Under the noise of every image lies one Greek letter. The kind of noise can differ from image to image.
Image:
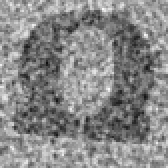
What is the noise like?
blotchy
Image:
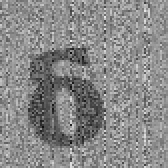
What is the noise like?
columns of uneven size
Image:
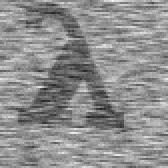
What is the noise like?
streaked along the rows
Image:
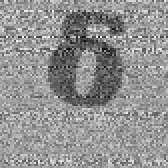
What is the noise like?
rows of uneven size
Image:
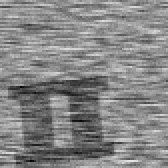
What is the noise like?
streaked along the rows
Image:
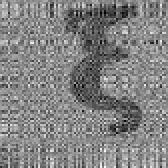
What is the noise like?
low rank plus noise
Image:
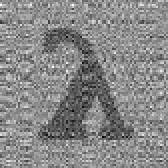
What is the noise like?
low rank plus noise
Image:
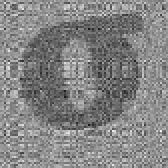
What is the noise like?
low rank plus noise
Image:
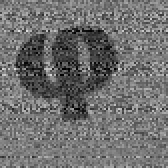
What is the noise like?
rows of uneven size
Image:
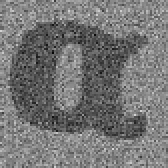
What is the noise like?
low rank plus noise
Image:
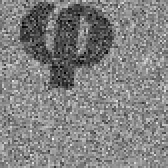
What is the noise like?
independent entries
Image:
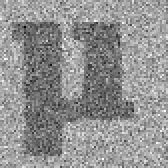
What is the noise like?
independent entries
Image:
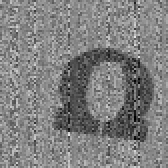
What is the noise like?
columns of uneven size
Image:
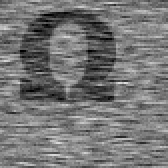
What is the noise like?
streaked along the rows
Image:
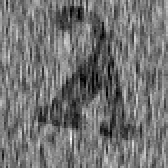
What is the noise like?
streaked along the columns
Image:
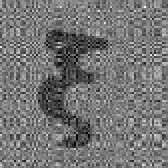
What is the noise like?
low rank plus noise
